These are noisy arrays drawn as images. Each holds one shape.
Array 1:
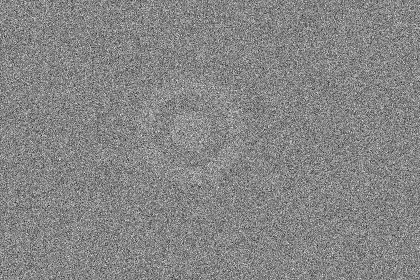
light bullseye, centre
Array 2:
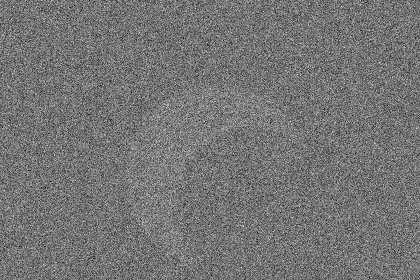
light crescent
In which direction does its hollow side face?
down and right
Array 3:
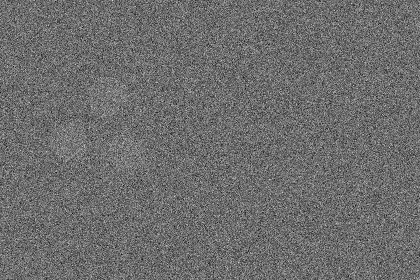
light three dots, middle left
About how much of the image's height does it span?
a third
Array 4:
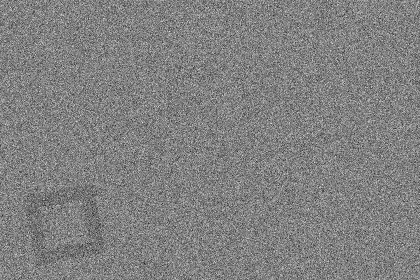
dark square frame, bottom left
